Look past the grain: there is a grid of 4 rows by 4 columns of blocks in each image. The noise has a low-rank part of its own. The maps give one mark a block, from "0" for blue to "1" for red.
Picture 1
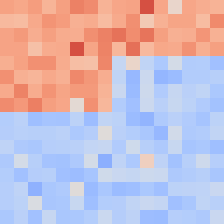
1111
1100
0000
0000
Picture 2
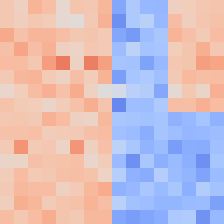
1101
1101
1100
1100
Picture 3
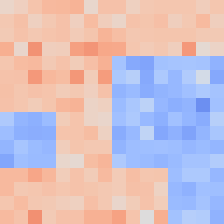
1111
1100
0100
1110
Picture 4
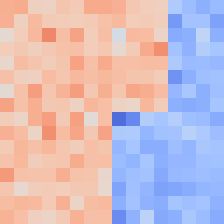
1110
1110
1100
1100
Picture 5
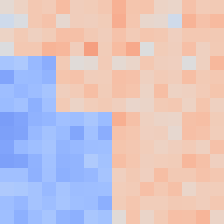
1111
0111
0011
0011
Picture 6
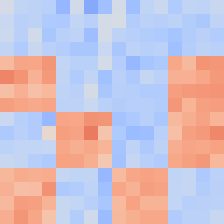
0000
1001
0101
1010
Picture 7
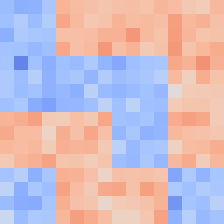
0111
0001
1101
0110
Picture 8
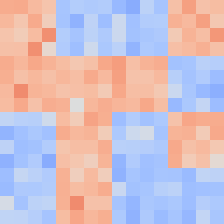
1001
1110
0101
0100
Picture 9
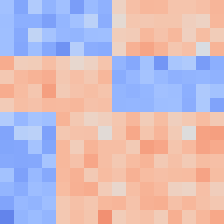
0011
1100
0111
0111
